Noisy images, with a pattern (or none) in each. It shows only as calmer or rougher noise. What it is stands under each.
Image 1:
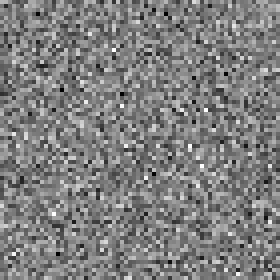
only noise
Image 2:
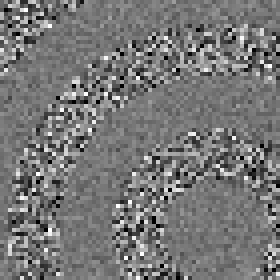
rings round one point
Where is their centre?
bottom right
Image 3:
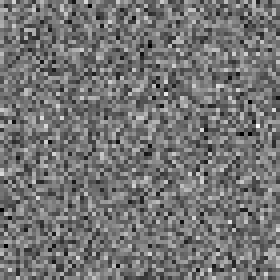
only noise
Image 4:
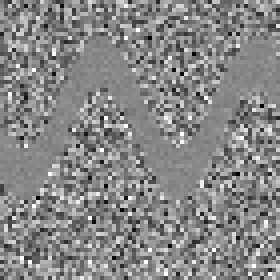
a wavy band
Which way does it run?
left to right
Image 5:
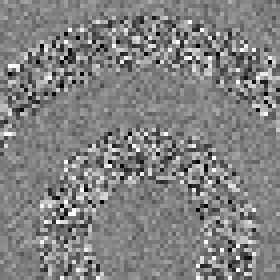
rings round one point
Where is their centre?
bottom middle
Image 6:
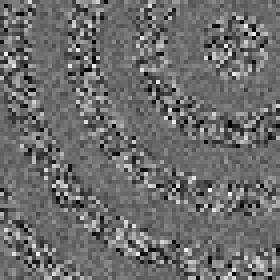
rings round one point
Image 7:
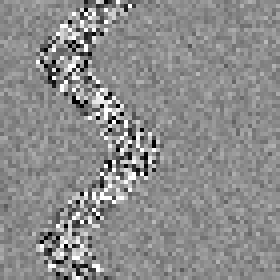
a wavy band
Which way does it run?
top to bottom
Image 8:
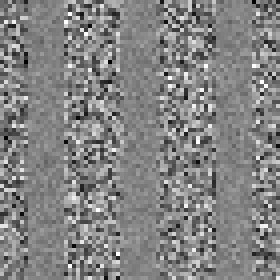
vertical stripes
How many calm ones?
3
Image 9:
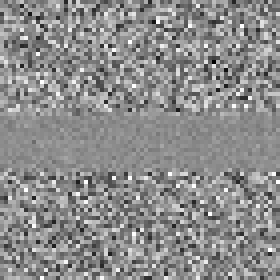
one horizontal stripe
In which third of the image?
middle
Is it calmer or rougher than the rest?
calmer
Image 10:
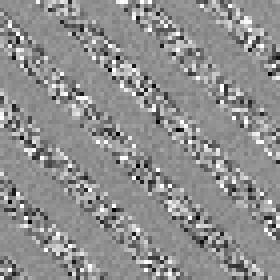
diagonal stripes
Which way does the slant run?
top left to bottom right
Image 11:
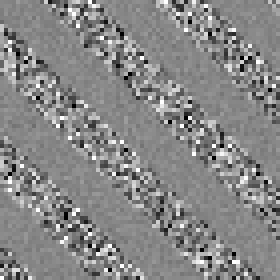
diagonal stripes
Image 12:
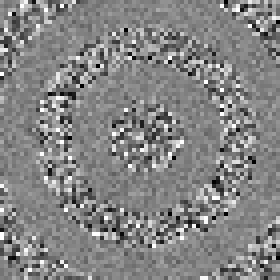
rings round one point
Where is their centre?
centre
